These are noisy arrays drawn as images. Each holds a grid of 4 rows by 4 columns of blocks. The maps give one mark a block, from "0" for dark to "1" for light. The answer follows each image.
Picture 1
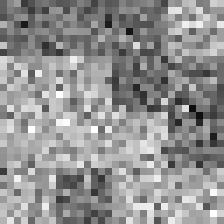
0 0 0 1
1 1 0 0
1 1 1 0
1 0 1 1
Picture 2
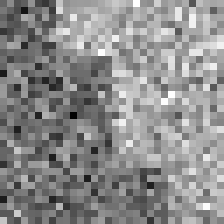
0 1 1 1
0 0 1 1
0 0 1 1
0 0 0 1
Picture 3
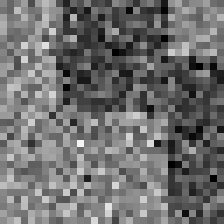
1 0 0 1
1 0 0 0
1 1 1 0
1 1 1 0
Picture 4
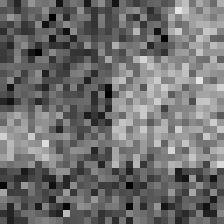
0 0 0 1
0 0 1 1
1 0 1 1
0 0 0 0
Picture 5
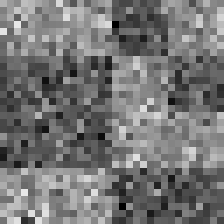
1 1 0 1
0 0 1 0
0 0 1 1
1 1 0 0
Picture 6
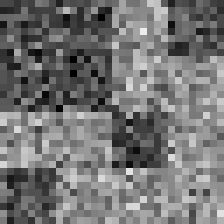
0 0 1 0
0 0 1 1
1 1 0 1
0 1 1 1
